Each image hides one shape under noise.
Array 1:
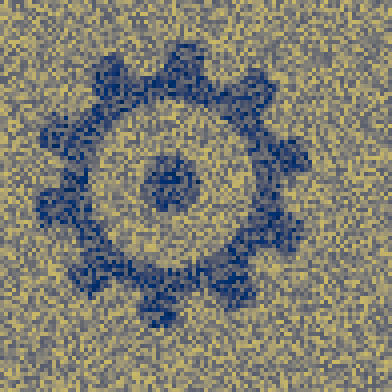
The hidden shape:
gear
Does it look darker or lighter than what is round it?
darker
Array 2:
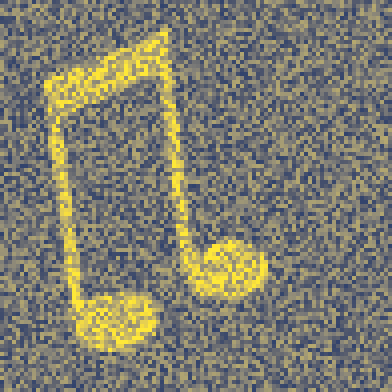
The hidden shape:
pair of musical notes
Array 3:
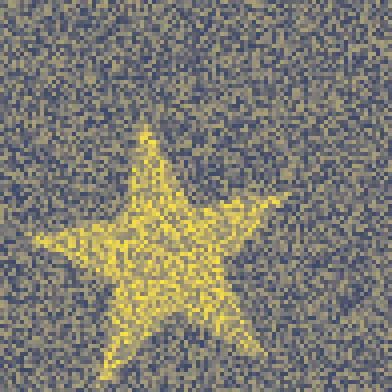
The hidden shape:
star
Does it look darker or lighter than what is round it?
lighter
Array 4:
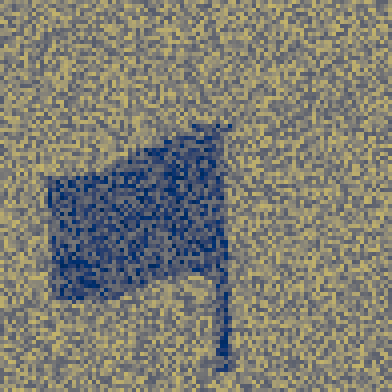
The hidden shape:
flag
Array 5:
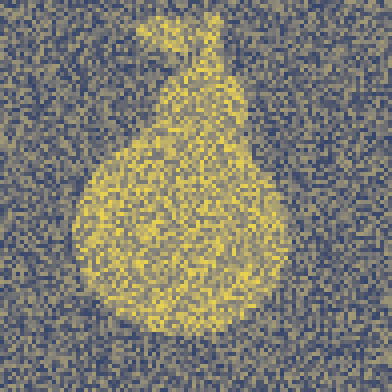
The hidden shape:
pear
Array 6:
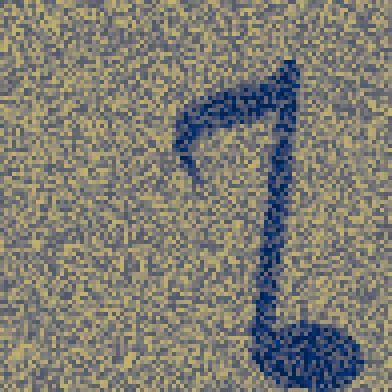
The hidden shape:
musical note
